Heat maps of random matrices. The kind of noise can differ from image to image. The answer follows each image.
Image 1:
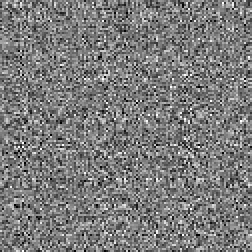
low rank plus noise
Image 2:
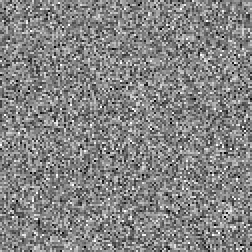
independent entries
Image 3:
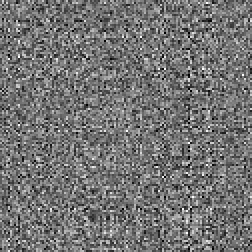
low rank plus noise
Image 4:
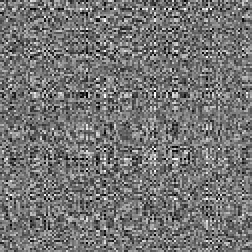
low rank plus noise
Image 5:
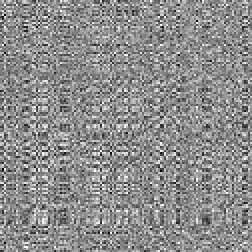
low rank plus noise
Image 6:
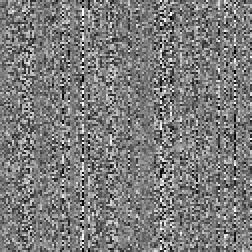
columns of uneven size
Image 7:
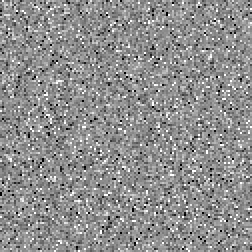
heavy tails
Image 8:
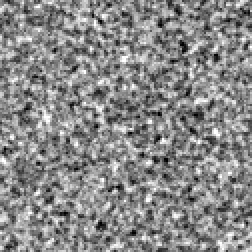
blotchy
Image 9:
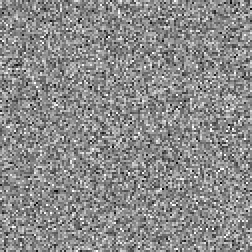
independent entries
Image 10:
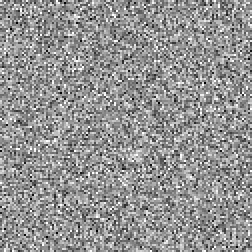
independent entries
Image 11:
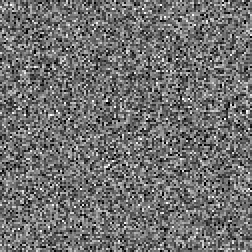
independent entries
